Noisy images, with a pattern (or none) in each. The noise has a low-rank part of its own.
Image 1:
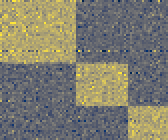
blocks along the diagonal
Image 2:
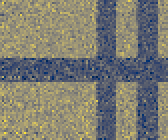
bands of rows crossing bands of columns
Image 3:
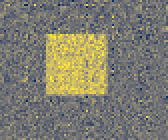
one block
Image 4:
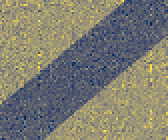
a diagonal band
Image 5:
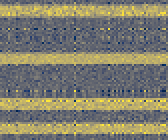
bands of rows
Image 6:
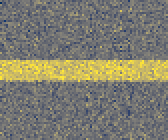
one band of rows
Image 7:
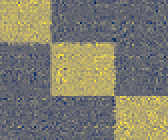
blocks along the diagonal
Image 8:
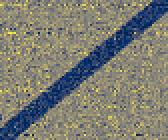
a diagonal band
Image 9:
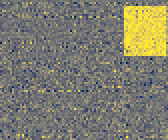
one block
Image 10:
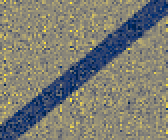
a diagonal band
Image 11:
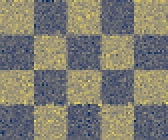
a checkerboard
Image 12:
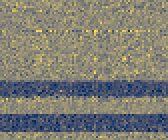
bands of rows
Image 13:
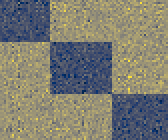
blocks along the diagonal
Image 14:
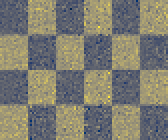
a checkerboard
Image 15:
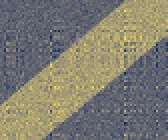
a diagonal band
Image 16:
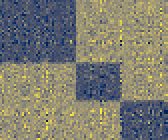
blocks along the diagonal
